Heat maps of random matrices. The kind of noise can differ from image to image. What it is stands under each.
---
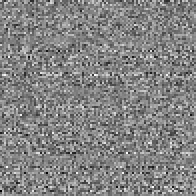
rows of uneven size
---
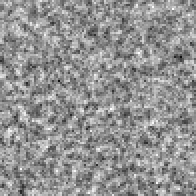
blotchy
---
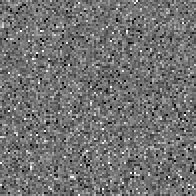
heavy tails
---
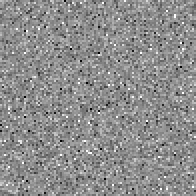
heavy tails
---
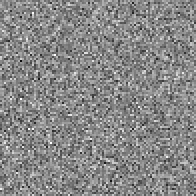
low rank plus noise
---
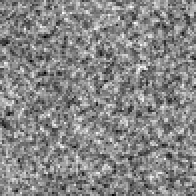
blotchy
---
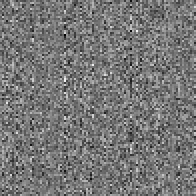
columns of uneven size
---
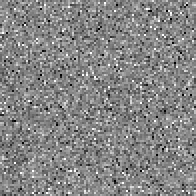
heavy tails
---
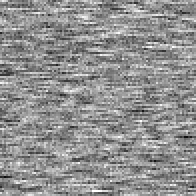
streaked along the rows
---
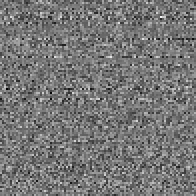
rows of uneven size
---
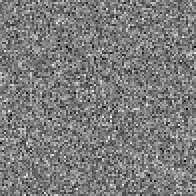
independent entries
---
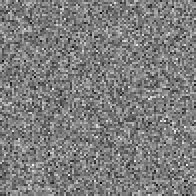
independent entries
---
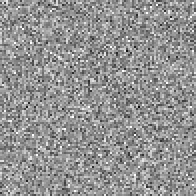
independent entries
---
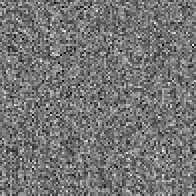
low rank plus noise
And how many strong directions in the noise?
two
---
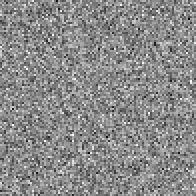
independent entries
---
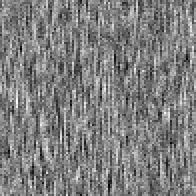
streaked along the columns
